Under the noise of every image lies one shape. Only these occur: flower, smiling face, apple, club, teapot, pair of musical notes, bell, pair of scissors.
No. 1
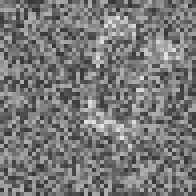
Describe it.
light pair of musical notes
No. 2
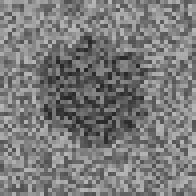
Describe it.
dark flower
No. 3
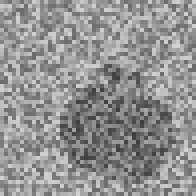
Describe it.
dark apple
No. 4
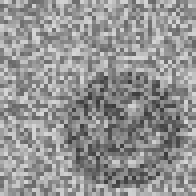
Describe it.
dark smiling face
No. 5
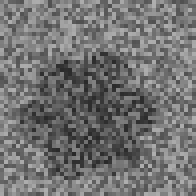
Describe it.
dark flower
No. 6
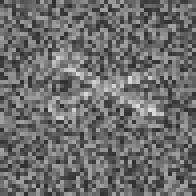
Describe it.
light pair of scissors
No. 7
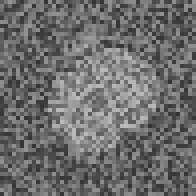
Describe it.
light apple
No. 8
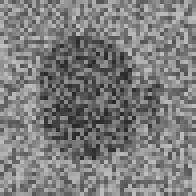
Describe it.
dark apple
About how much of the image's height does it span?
two thirds
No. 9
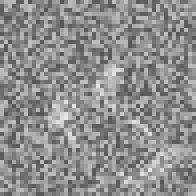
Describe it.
light pair of musical notes
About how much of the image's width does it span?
two thirds
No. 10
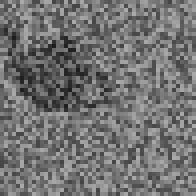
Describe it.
dark teapot
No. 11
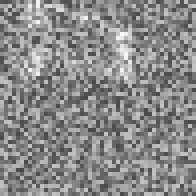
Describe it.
light pair of musical notes
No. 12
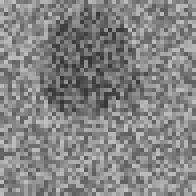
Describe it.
dark apple
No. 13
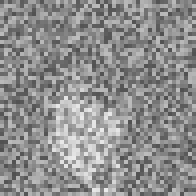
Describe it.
light teapot
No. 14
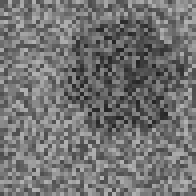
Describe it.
dark flower
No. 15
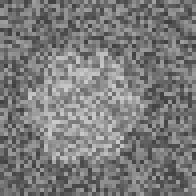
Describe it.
light flower
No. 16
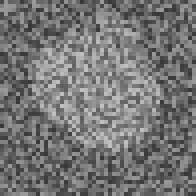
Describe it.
light apple
